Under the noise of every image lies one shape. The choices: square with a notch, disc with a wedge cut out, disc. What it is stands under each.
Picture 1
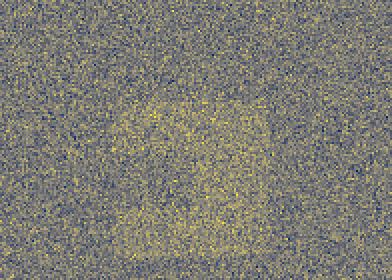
light square with a notch
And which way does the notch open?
left
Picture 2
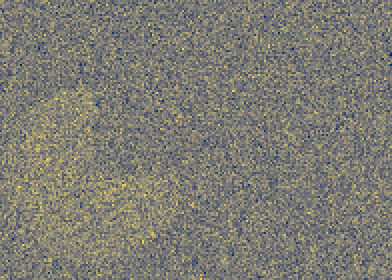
light disc with a wedge cut out
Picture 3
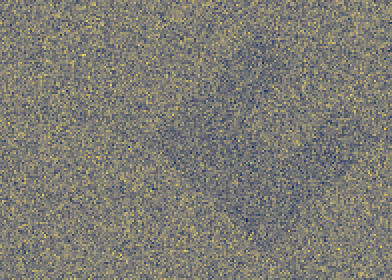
dark square with a notch
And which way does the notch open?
up and right
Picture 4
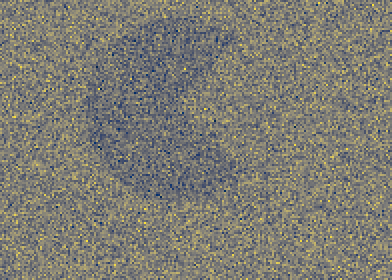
dark disc with a wedge cut out
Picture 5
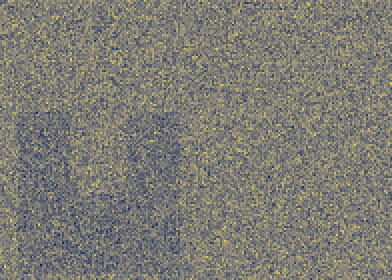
dark square with a notch
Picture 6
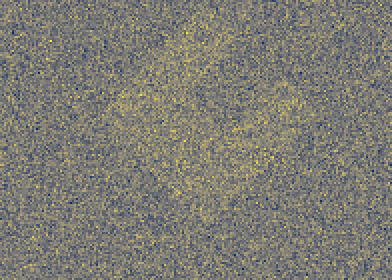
light square with a notch
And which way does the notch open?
up and right
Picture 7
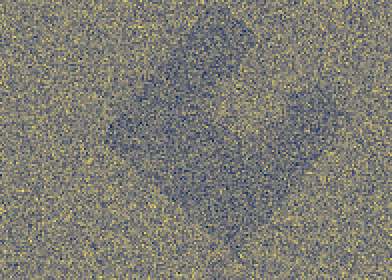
dark square with a notch
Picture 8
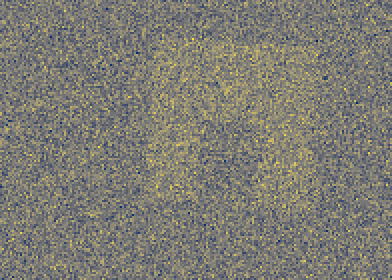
light square with a notch
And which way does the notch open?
down
